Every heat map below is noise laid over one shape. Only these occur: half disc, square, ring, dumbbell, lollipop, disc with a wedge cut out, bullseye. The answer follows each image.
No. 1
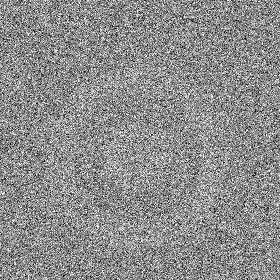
light bullseye
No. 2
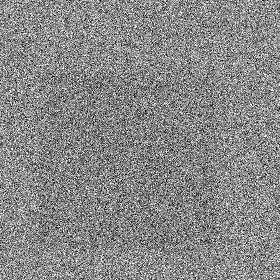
dark square
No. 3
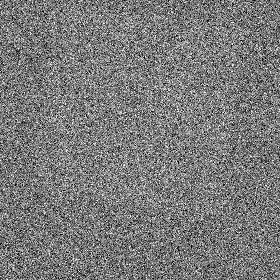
light square
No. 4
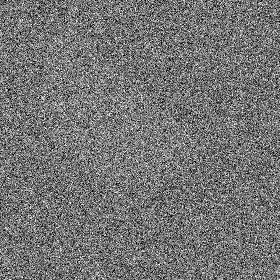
light half disc
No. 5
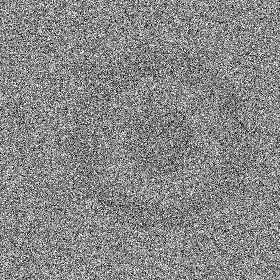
dark bullseye
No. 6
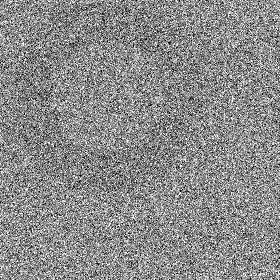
dark ring
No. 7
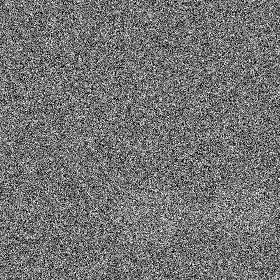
light dumbbell
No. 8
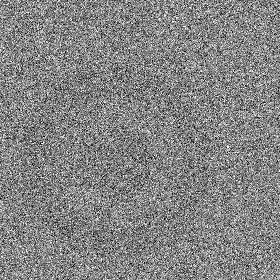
dark bullseye
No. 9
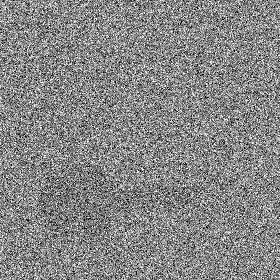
dark lollipop
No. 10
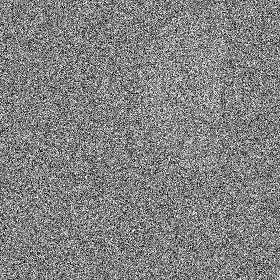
light half disc
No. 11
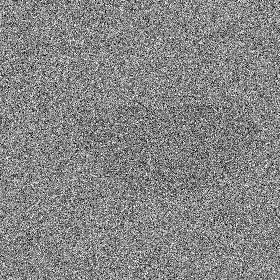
dark half disc
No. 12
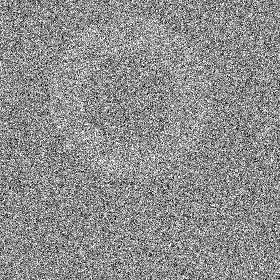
light ring
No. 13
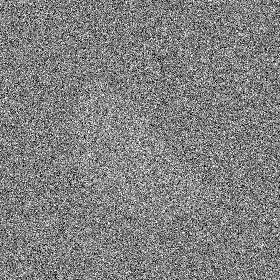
light half disc
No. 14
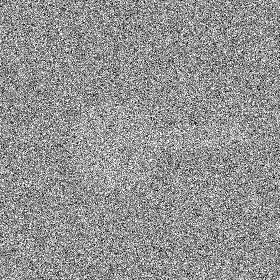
light lollipop
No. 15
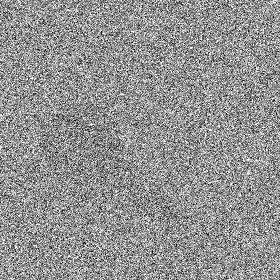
dark lollipop
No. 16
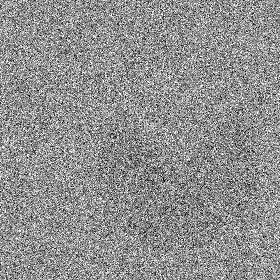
dark disc with a wedge cut out
